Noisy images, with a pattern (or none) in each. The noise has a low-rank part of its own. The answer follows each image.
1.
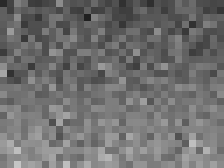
a smooth slope
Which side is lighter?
bottom
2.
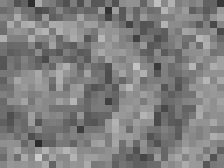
rings round one point
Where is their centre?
middle left
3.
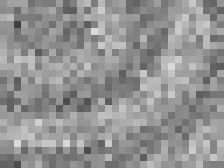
rings round one point
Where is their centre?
top left
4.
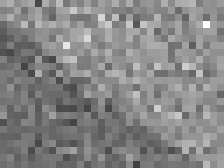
a sharp edge
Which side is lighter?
top right
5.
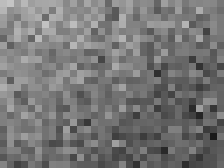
a smooth slope
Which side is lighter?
top left
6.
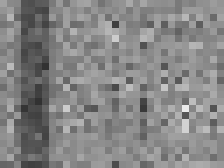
one vertical stripe
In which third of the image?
left
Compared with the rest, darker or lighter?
darker
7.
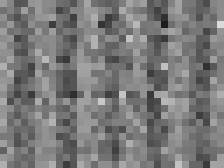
vertical stripes
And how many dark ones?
5
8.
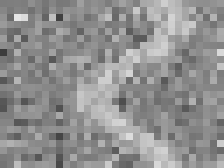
a wavy band
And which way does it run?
top to bottom
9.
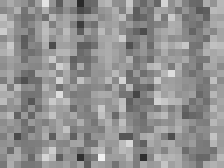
vertical stripes
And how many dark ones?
4
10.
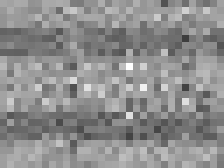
horizontal stripes
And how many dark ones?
2
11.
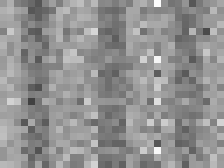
vertical stripes
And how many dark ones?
3
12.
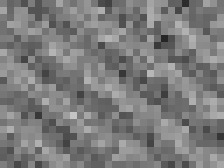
diagonal stripes
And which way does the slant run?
top left to bottom right
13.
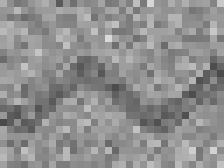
a wavy band
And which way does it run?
left to right
